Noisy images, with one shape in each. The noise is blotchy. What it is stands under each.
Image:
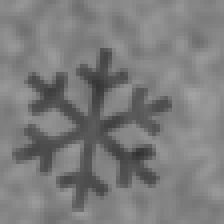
snowflake
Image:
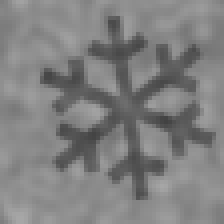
snowflake
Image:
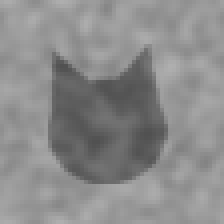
cat's head
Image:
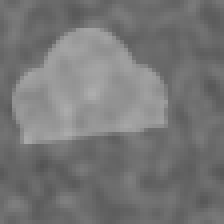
cloud
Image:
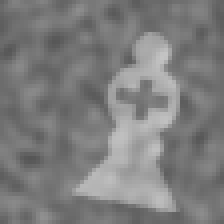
chess bishop
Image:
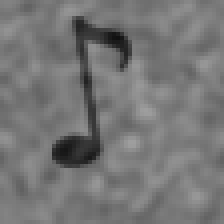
musical note
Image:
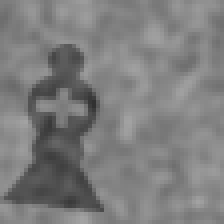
chess bishop
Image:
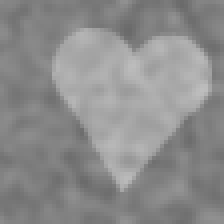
heart
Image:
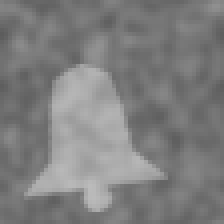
bell
